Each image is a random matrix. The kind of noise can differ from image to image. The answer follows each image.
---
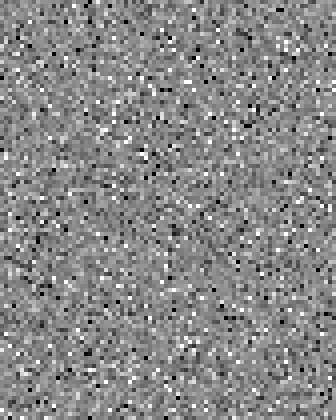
heavy tails
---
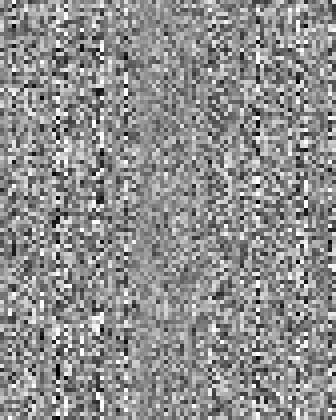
columns of uneven size
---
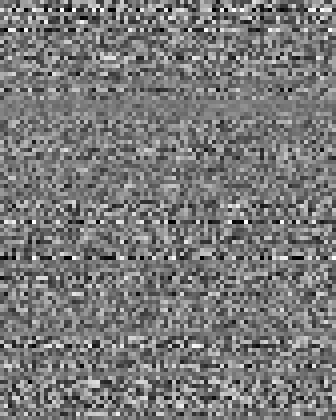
rows of uneven size
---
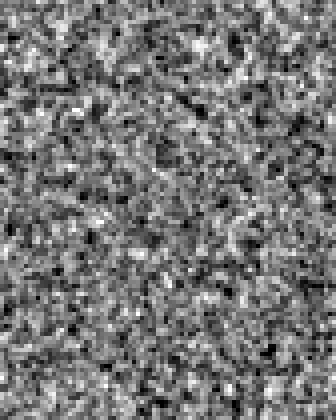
blotchy
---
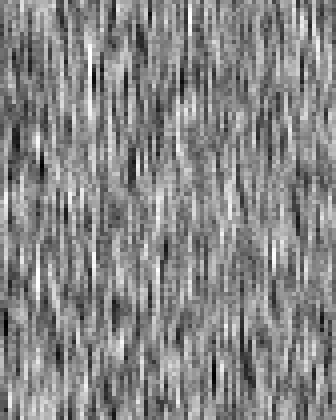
streaked along the columns
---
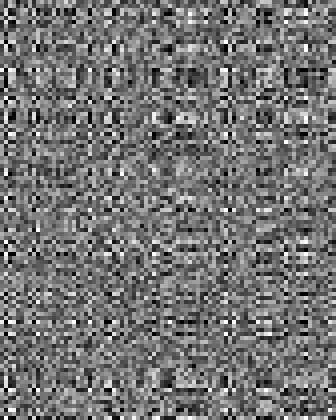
low rank plus noise
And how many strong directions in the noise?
one
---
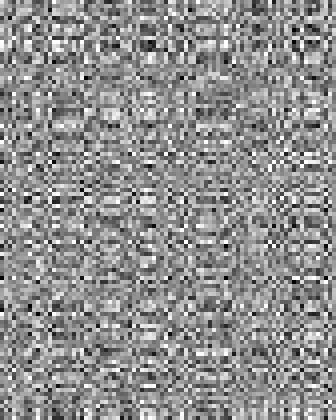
low rank plus noise
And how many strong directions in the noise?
one
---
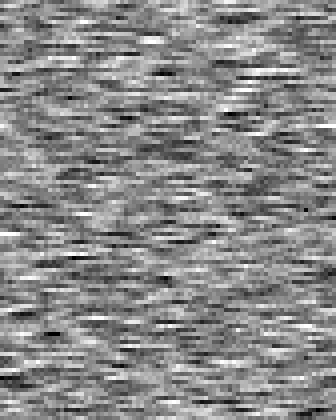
streaked along the rows
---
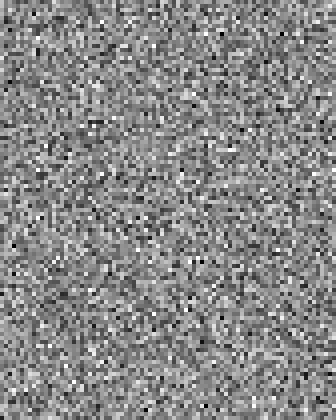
independent entries
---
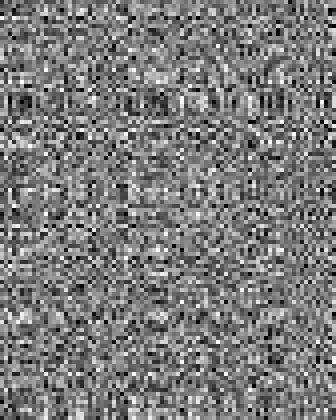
low rank plus noise
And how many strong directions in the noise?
two
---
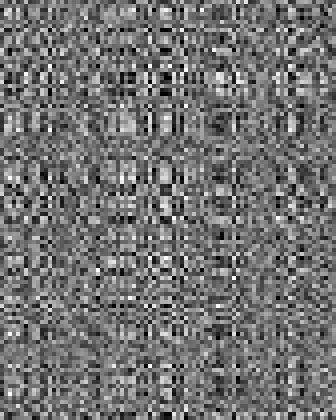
low rank plus noise
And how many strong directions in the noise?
one
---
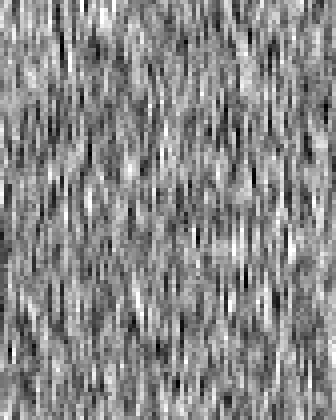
streaked along the columns
